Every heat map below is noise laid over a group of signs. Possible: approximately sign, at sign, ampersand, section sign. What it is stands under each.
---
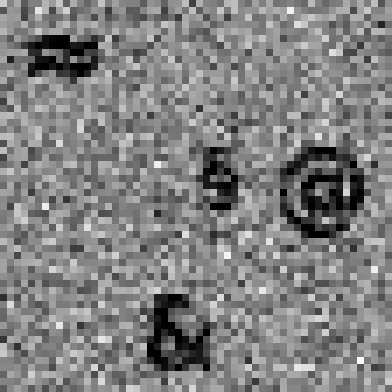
top left: approximately sign; centre: section sign; middle right: at sign; bottom middle: ampersand
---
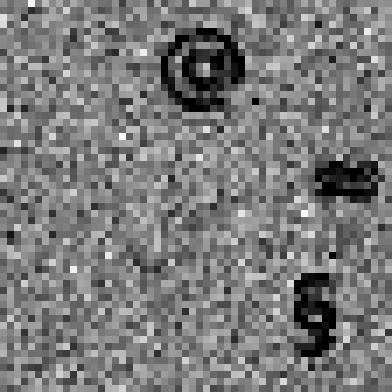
top middle: at sign; middle right: approximately sign; bottom right: section sign
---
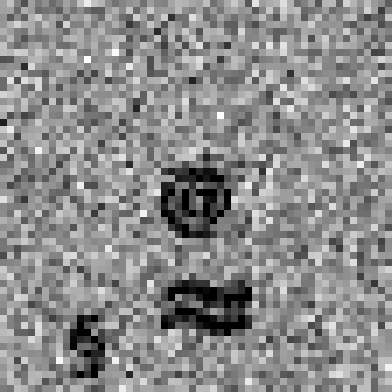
centre: at sign; bottom left: section sign; bottom middle: approximately sign
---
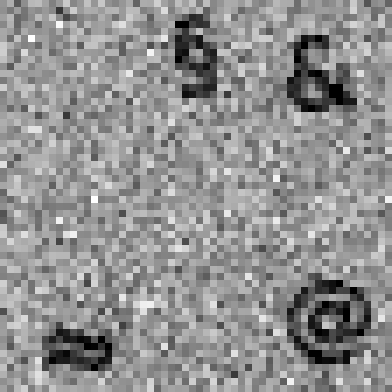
top middle: section sign; top right: ampersand; bottom left: approximately sign; bottom right: at sign
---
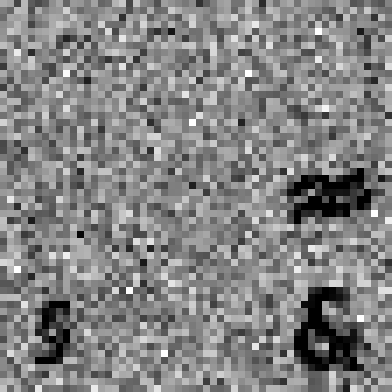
middle right: approximately sign; bottom left: section sign; bottom right: ampersand
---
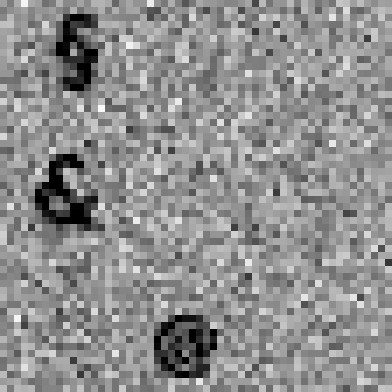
top left: section sign; middle left: ampersand; bottom middle: at sign
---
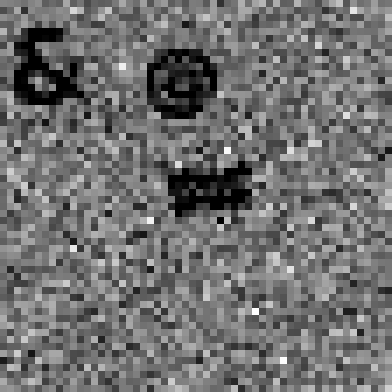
top left: ampersand; top middle: at sign; centre: approximately sign
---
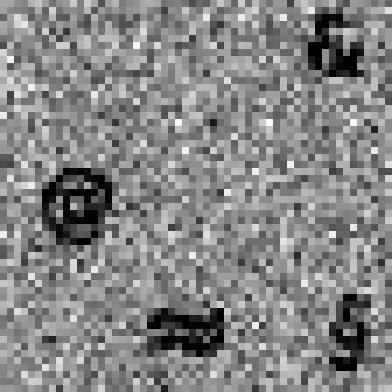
top right: ampersand; middle left: at sign; bottom middle: approximately sign; bottom right: section sign
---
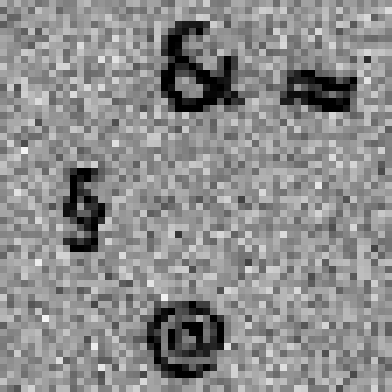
top middle: ampersand; top right: approximately sign; middle left: section sign; bottom middle: at sign
